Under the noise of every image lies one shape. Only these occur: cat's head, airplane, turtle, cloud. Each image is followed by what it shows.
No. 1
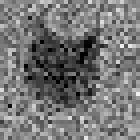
cat's head
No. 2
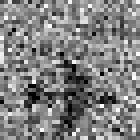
airplane
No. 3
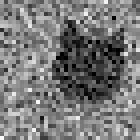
cat's head
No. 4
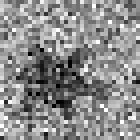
turtle
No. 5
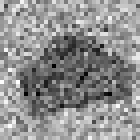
cloud
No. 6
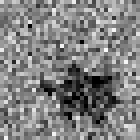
turtle
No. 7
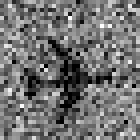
airplane
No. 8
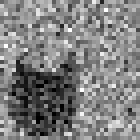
cat's head
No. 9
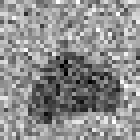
cloud
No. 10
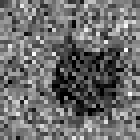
cat's head
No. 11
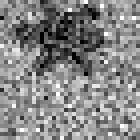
turtle
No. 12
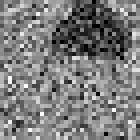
cloud
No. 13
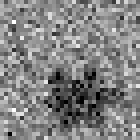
turtle
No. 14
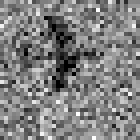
airplane
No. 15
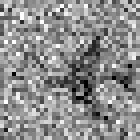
airplane
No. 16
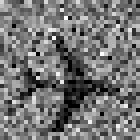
airplane
